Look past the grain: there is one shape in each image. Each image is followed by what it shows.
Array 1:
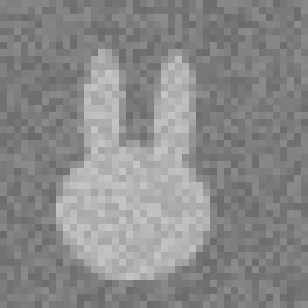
light rabbit's head
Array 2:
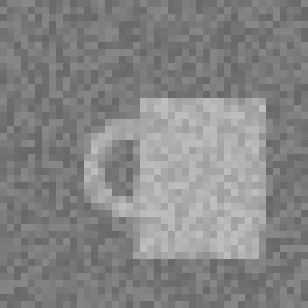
light cup
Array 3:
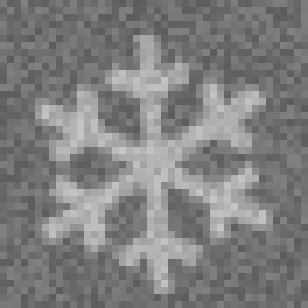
light snowflake
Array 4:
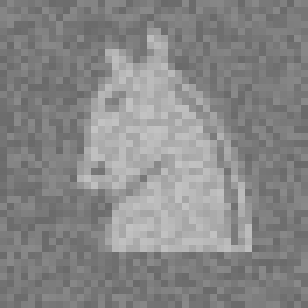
light chess knight
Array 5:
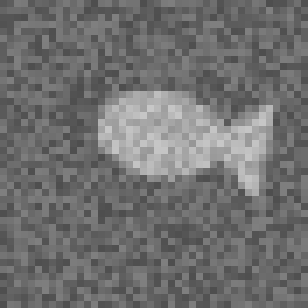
light fish
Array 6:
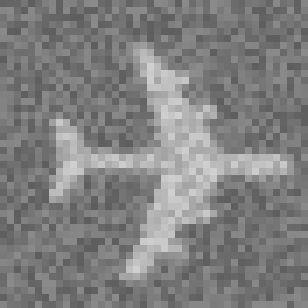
light airplane
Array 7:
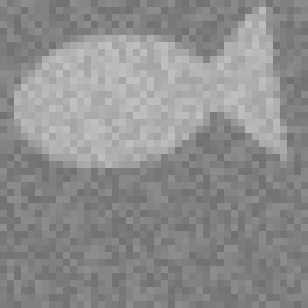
light fish
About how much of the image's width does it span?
nearly all
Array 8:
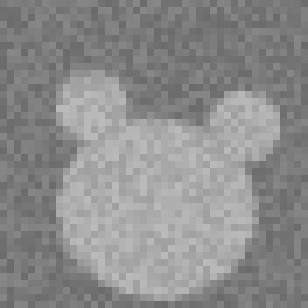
light bear's head
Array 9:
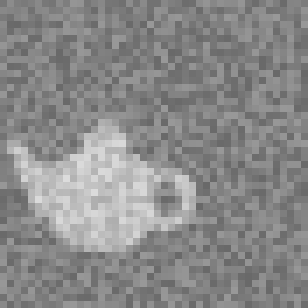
light teapot
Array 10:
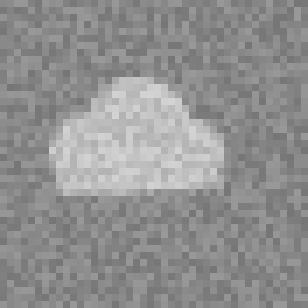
light cloud
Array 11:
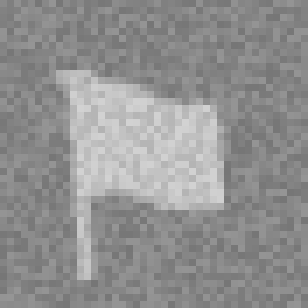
light flag
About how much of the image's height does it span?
two thirds
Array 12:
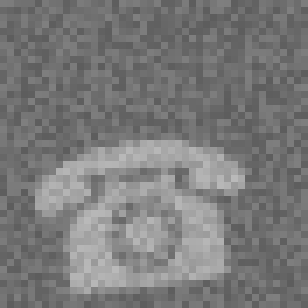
light telephone
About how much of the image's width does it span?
two thirds
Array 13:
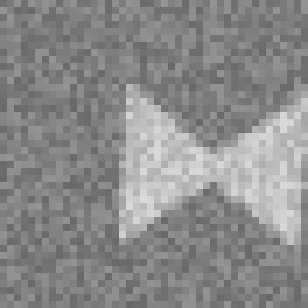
light bow tie
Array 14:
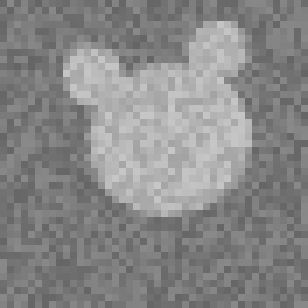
light bear's head
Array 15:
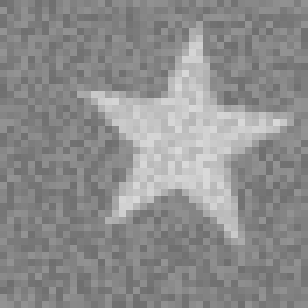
light star
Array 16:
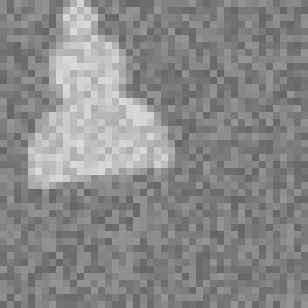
light chess pawn
